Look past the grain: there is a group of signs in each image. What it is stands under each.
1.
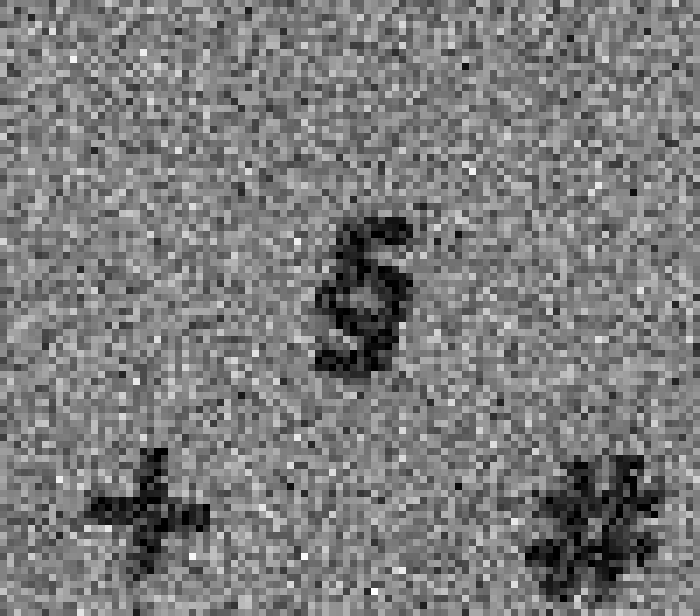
centre: section sign; bottom left: plus sign; bottom right: hash sign
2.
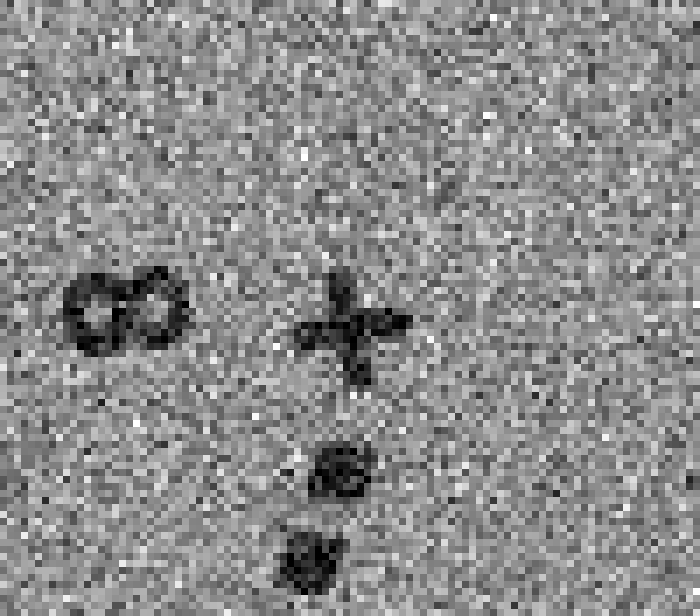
middle left: infinity sign; centre: plus sign; bottom middle: colon
